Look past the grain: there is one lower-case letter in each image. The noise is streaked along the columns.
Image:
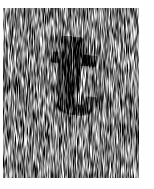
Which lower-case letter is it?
t
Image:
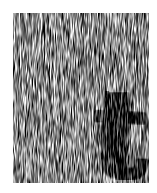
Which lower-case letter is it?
t
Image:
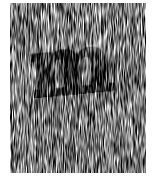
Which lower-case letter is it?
m
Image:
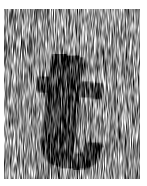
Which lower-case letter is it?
t
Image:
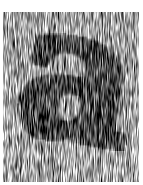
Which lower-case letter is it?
a
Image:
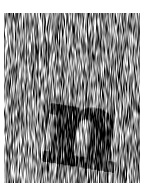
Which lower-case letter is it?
n
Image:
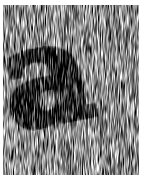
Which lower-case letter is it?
a
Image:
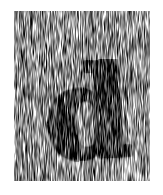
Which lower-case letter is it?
d
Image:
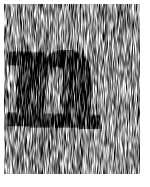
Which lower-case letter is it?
n
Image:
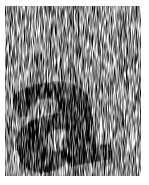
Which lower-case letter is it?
a
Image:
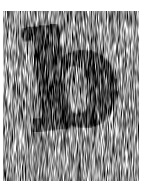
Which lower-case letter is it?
b
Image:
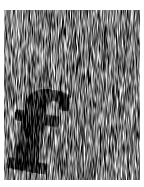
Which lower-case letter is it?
f
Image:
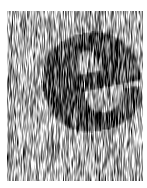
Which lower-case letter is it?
e
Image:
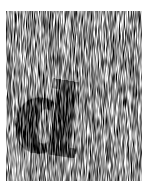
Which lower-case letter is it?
d
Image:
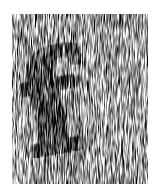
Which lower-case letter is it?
f
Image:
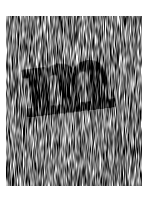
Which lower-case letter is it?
m
